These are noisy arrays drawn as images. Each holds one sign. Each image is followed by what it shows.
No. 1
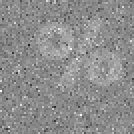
percent sign
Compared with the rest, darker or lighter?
lighter
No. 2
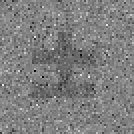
plus-minus sign
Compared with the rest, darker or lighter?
darker
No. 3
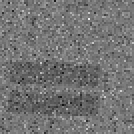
equals sign
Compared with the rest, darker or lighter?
darker
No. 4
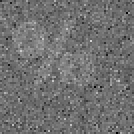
percent sign
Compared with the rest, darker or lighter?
lighter
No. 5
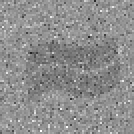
approximately sign
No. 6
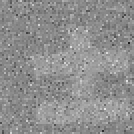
plus-minus sign
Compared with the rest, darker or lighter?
lighter
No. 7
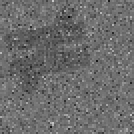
not-equal sign
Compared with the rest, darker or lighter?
darker
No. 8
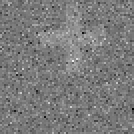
plus sign
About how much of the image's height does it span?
half
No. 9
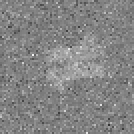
not-equal sign
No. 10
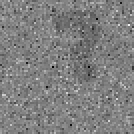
question mark
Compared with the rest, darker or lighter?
darker
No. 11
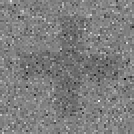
plus sign
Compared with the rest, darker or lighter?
darker
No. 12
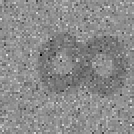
infinity sign
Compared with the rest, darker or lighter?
darker
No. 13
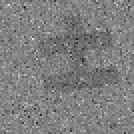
plus-minus sign
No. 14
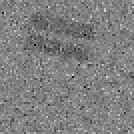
equals sign
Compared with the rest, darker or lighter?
darker
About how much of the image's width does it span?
half
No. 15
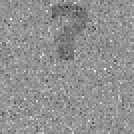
question mark
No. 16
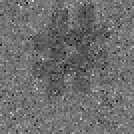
hash sign
